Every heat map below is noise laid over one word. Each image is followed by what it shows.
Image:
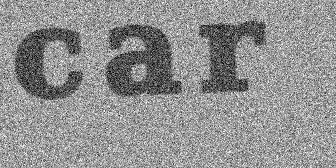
car
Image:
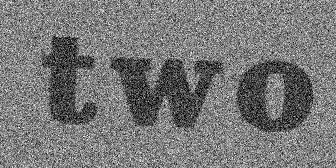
two
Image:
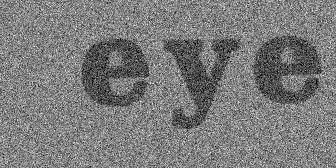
eye
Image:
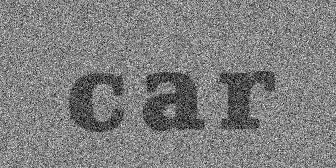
car
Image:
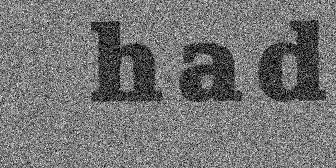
had
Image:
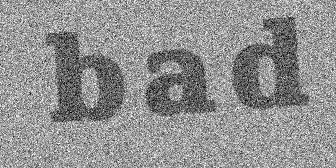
bad
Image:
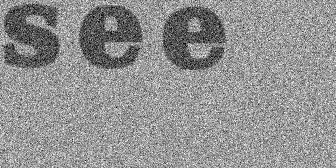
see
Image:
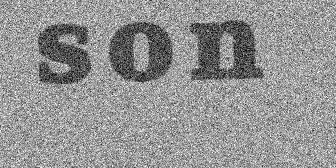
son
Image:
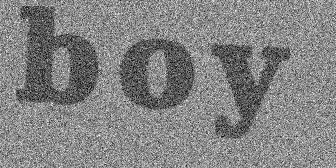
boy
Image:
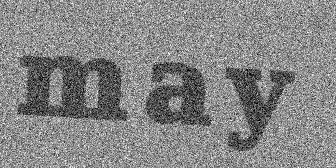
may
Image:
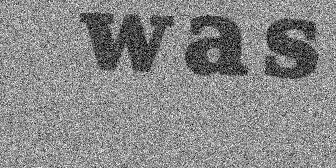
was
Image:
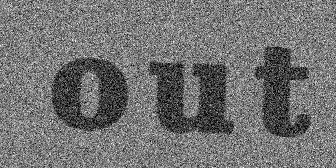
out
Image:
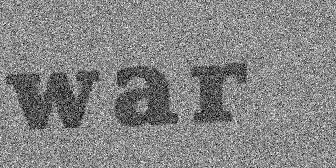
war
